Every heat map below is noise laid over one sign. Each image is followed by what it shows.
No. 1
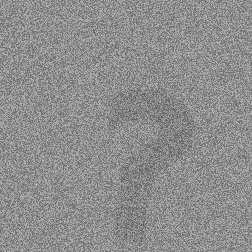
dark question mark
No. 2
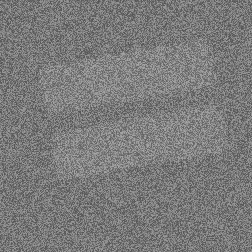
light equals sign
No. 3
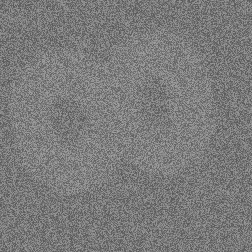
light infinity sign
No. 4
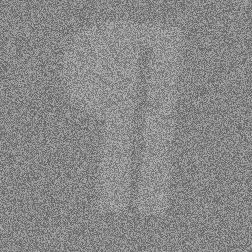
light pilcrow
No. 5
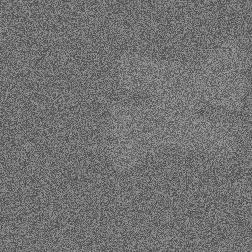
light not-equal sign
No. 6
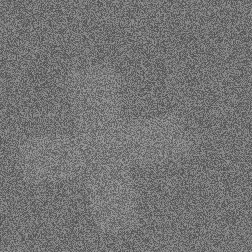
light plus sign
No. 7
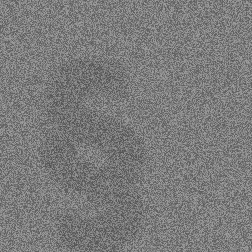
dark section sign
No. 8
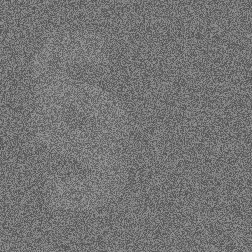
light section sign
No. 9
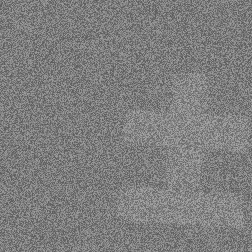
light plus-minus sign
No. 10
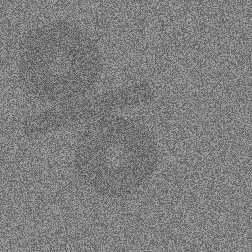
dark percent sign
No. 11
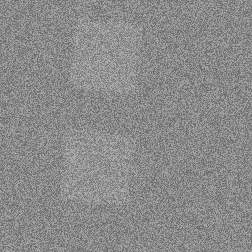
light colon
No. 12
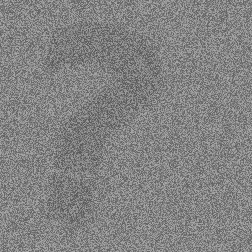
dark question mark
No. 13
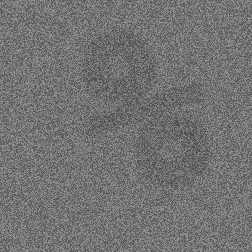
dark percent sign
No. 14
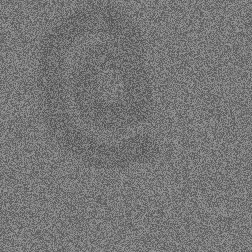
dark at sign
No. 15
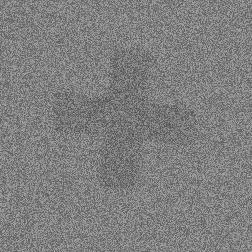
dark plus sign
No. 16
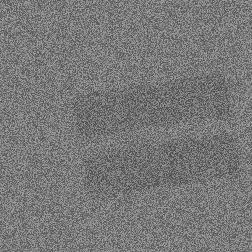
dark equals sign
